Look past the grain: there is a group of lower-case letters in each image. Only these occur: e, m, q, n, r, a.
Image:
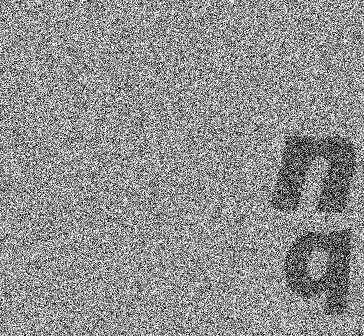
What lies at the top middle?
nothing
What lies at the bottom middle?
nothing
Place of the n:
middle right
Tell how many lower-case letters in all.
2
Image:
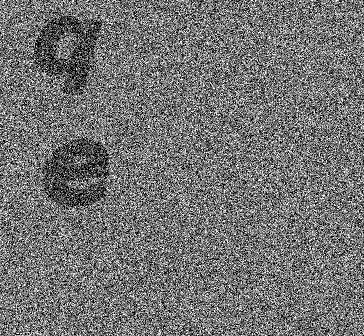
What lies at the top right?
nothing
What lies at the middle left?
e
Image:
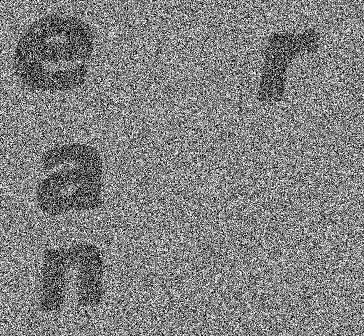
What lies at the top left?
e
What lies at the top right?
r
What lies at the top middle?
nothing
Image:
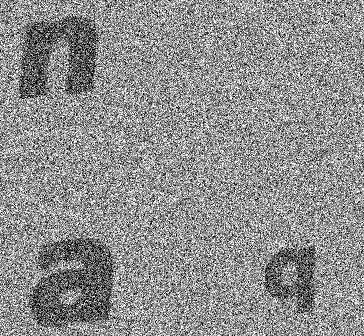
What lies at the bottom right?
q
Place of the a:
bottom left
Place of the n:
top left
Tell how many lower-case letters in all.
3
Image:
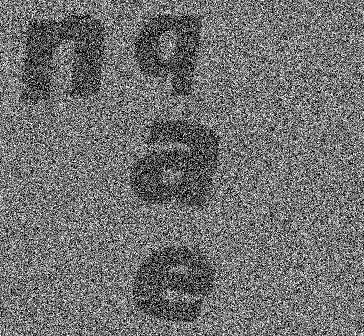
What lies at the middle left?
nothing
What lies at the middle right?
nothing
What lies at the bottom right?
nothing
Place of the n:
top left
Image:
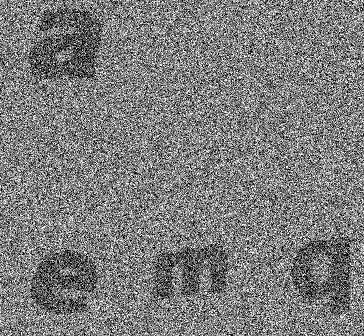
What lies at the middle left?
nothing
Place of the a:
top left
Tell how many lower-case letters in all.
4
